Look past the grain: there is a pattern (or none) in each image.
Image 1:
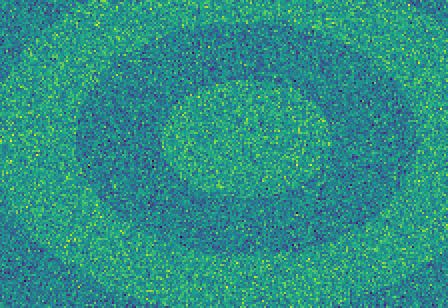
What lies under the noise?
rings round one point
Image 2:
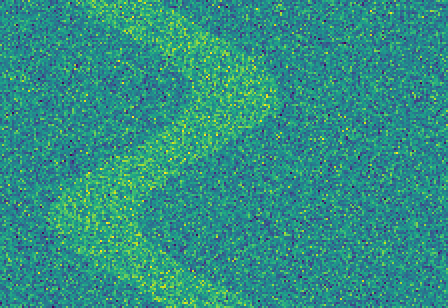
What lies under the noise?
a wavy band
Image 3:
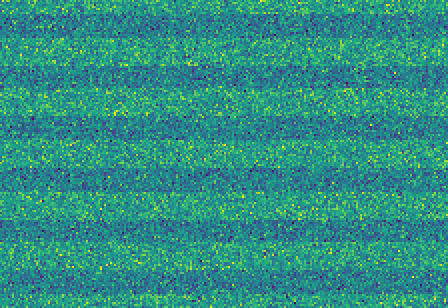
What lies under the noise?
horizontal stripes
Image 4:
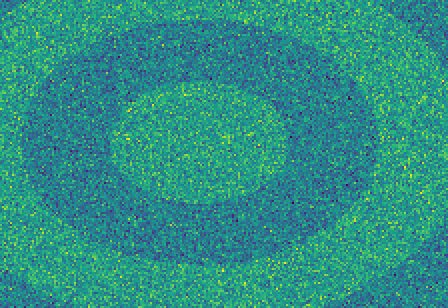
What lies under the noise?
rings round one point
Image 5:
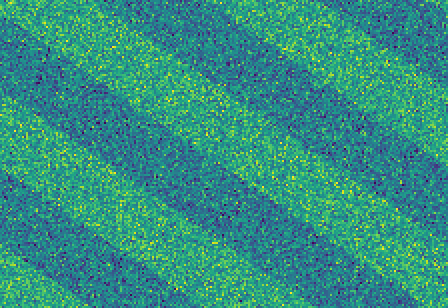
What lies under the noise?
diagonal stripes
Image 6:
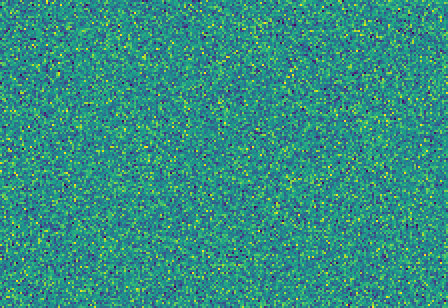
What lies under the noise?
only noise
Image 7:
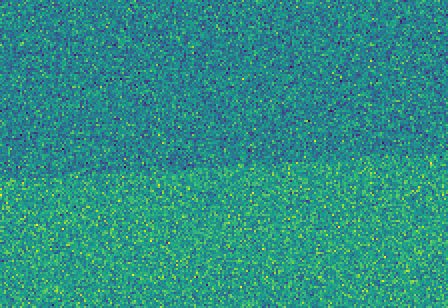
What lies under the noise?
a sharp edge
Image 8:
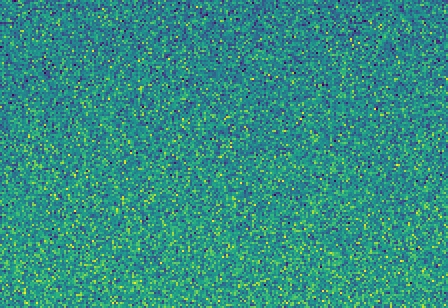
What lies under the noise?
a smooth slope
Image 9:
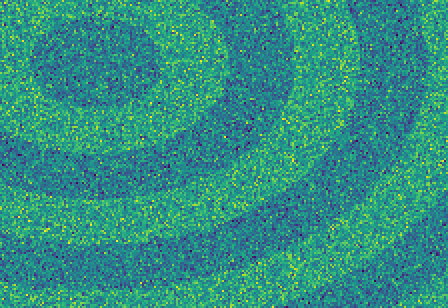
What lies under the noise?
rings round one point
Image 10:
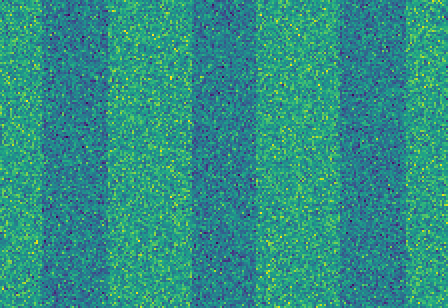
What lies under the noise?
vertical stripes
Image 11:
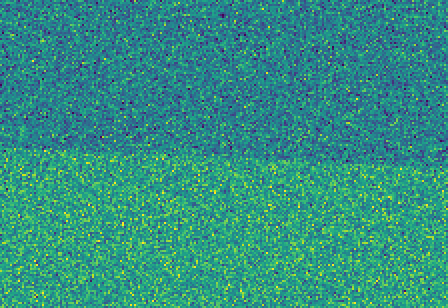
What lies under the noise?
a sharp edge
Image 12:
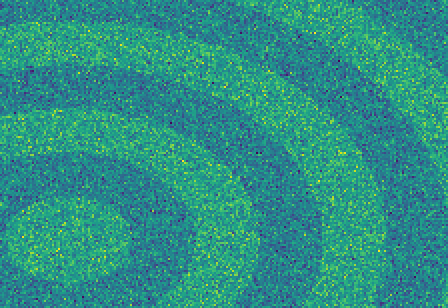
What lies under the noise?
rings round one point
